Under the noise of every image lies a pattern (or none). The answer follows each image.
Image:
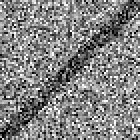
a diagonal band
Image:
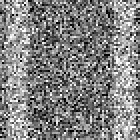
bands of columns
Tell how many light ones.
2
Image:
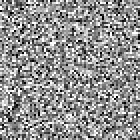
only noise
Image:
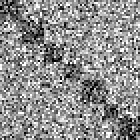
blocks along the diagonal
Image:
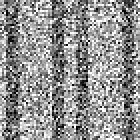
bands of columns
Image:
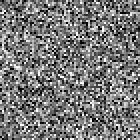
only noise
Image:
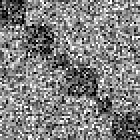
blocks along the diagonal
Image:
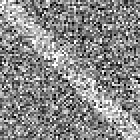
a diagonal band
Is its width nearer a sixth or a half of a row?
a sixth
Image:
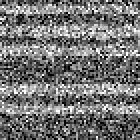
bands of rows
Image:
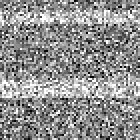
bands of rows
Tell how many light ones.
2
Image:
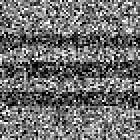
bands of rows
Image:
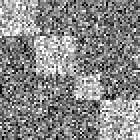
blocks along the diagonal
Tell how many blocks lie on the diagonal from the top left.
4
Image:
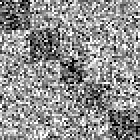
blocks along the diagonal
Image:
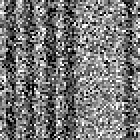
bands of columns
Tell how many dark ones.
5
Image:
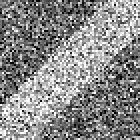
a diagonal band
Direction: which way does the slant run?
bottom left to top right
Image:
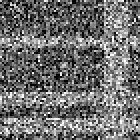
bands of rows crossing bands of columns
